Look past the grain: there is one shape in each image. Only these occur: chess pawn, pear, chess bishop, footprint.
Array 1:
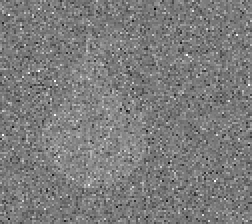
pear
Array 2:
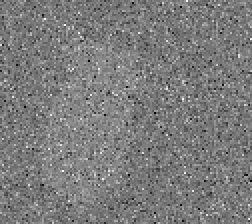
footprint
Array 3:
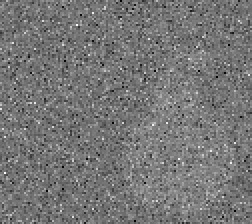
pear
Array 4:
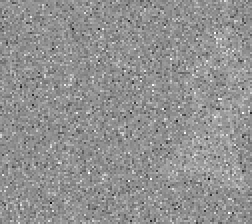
chess bishop
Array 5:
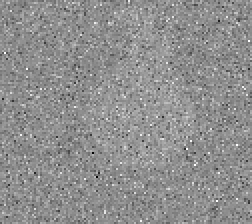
pear
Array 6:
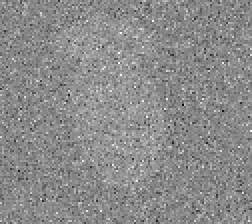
footprint
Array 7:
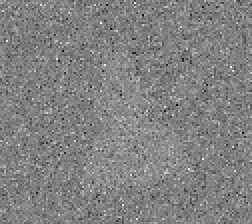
chess pawn
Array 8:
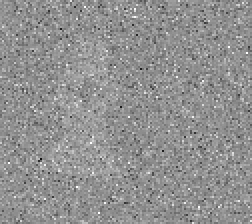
chess bishop
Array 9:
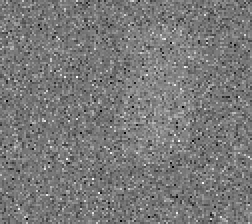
footprint
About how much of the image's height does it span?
two thirds
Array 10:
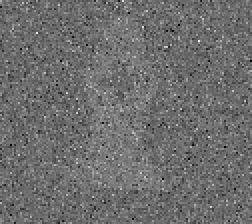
chess bishop
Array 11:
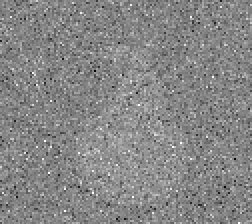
pear
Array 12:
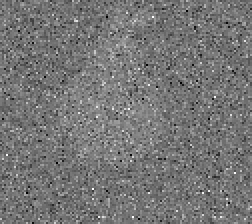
pear
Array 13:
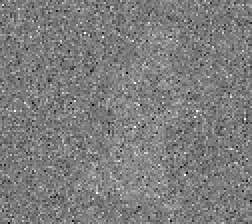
chess bishop
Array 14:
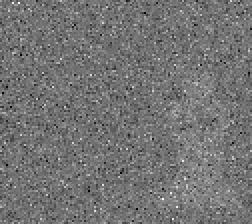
chess bishop
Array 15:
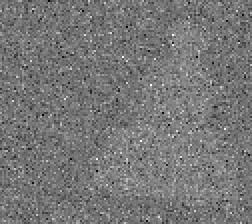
chess pawn
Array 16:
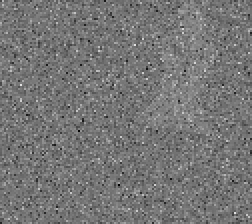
chess bishop
